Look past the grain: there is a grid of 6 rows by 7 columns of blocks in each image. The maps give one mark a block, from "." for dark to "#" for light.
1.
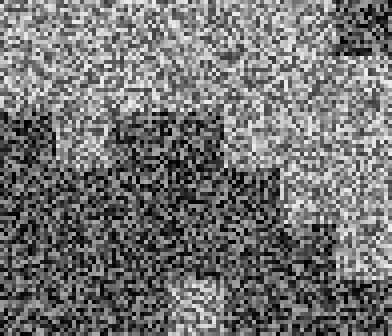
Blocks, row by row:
######.
#######
.#..###
.....##
......#
...#...
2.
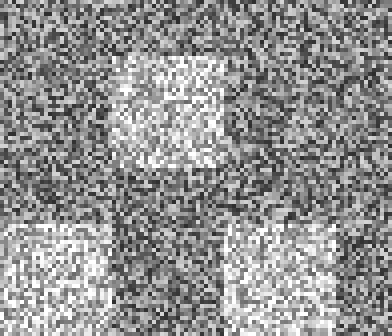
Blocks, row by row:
.......
..##...
..##...
.......
##..##.
##..##.
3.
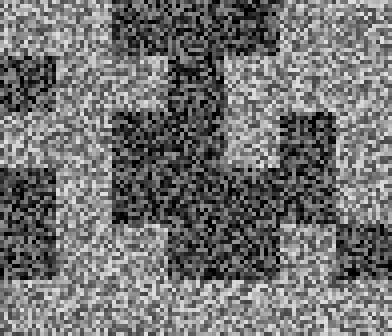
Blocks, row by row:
##...##
.##.###
##..#.#
.#....#
.##..#.
#######
